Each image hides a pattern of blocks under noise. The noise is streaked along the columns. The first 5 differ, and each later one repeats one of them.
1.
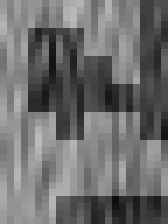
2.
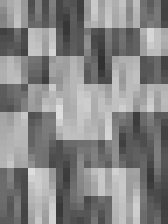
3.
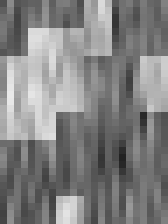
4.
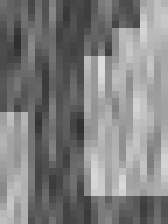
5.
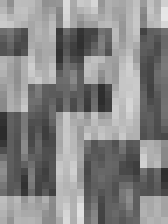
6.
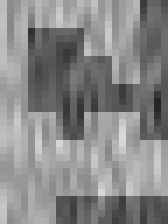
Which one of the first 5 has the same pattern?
1
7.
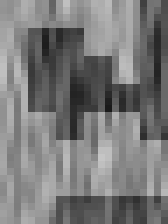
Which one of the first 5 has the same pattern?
1
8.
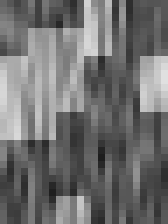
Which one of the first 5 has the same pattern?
3
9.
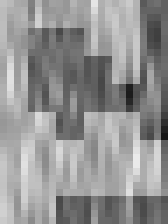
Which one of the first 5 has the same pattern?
1
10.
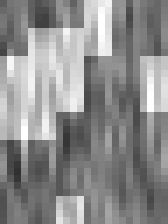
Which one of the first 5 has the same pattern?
3
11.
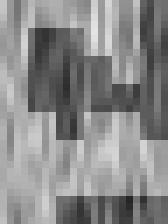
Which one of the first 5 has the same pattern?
1
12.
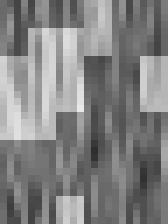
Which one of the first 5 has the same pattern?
3
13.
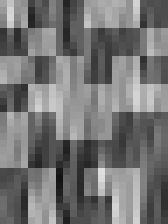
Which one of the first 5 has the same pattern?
2
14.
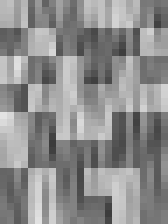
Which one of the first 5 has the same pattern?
2
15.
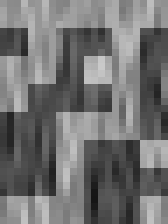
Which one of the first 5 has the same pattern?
5
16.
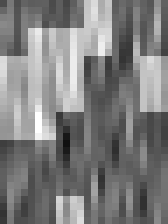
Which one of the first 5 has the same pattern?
3
